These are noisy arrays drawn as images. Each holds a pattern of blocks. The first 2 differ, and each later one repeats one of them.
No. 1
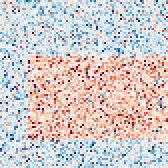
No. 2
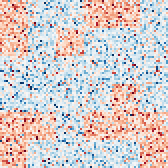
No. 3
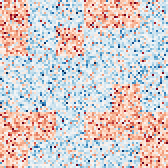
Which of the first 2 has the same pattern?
2
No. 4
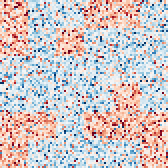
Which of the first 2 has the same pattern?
2
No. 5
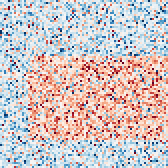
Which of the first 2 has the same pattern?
1
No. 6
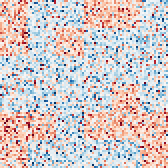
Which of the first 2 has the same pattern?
2
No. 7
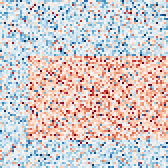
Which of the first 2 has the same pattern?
1
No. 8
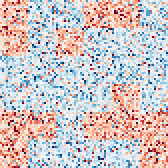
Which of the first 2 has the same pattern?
2
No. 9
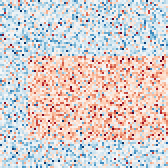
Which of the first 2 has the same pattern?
1
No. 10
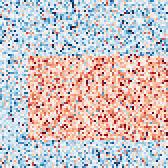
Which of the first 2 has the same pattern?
1
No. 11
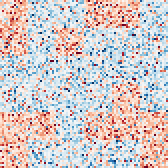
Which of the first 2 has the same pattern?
2
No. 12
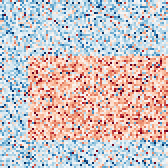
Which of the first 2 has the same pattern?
1
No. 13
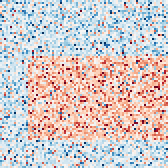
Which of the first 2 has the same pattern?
1
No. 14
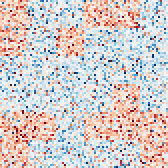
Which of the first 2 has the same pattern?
2
